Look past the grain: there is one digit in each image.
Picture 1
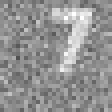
7
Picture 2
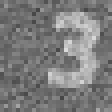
3
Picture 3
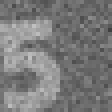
5
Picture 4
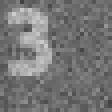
3
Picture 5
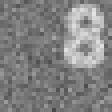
8
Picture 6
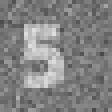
5
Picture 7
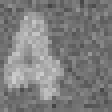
4
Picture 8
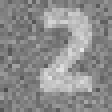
2
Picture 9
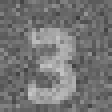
3
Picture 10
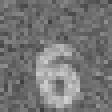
6
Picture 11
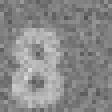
8
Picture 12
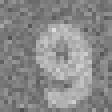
9
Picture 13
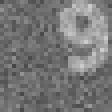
9
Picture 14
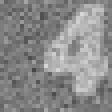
4
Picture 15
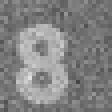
8
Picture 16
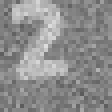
2
